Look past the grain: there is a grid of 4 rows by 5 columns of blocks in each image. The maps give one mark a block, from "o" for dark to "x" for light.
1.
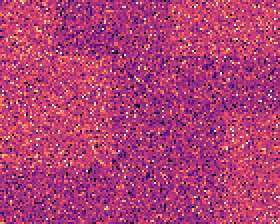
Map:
x o o x x
x x o o o
x x o o x
o o o o x
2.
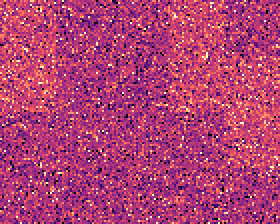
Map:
x o o x o
x o o x x
o o o o x
o o o o o
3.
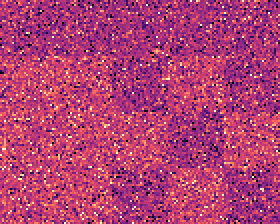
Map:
o o o o o
x x o x o
x x x o x
x x o x o
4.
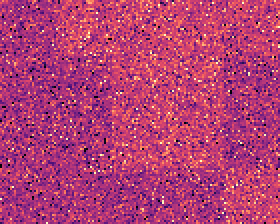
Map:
o x x x x
o o x x o
o o x x o
o o o o x
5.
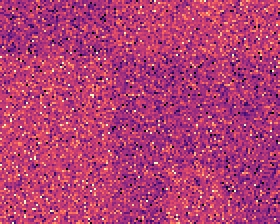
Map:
o o x x x
x x o o o
x x o o o
x x o x o
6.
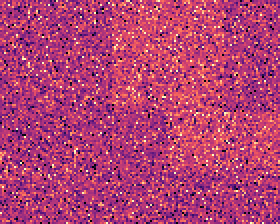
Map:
o o x x o
o o x x o
o o o x x
o o o o o
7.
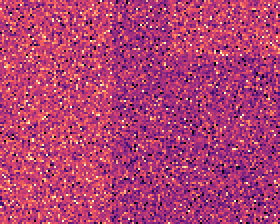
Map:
x x o x x
x x o o o
x x o o o
x x o o o
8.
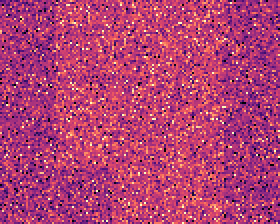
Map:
o x x x o
o x x x o
o x x x o
o o x x o
